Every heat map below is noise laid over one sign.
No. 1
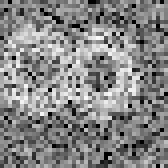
light infinity sign
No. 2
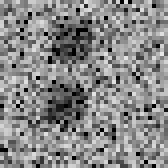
dark colon
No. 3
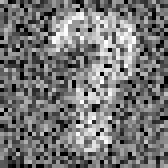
light question mark
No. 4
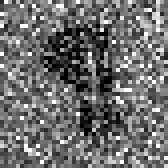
dark pilcrow
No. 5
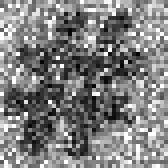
dark hash sign
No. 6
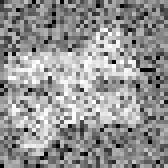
light not-equal sign
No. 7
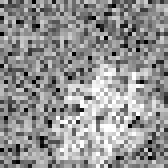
light hash sign
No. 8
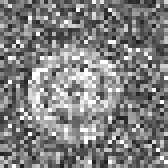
light at sign
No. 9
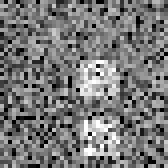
light colon
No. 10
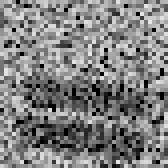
dark equals sign
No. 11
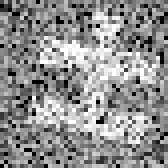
light plus-minus sign
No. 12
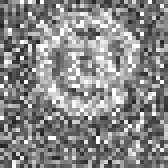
light at sign
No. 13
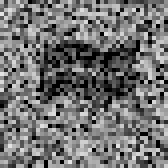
dark approximately sign
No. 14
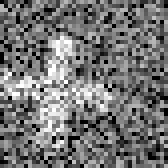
light plus sign
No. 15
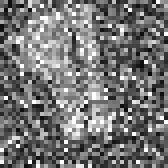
light pilcrow
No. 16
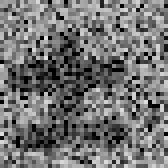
dark plus-minus sign
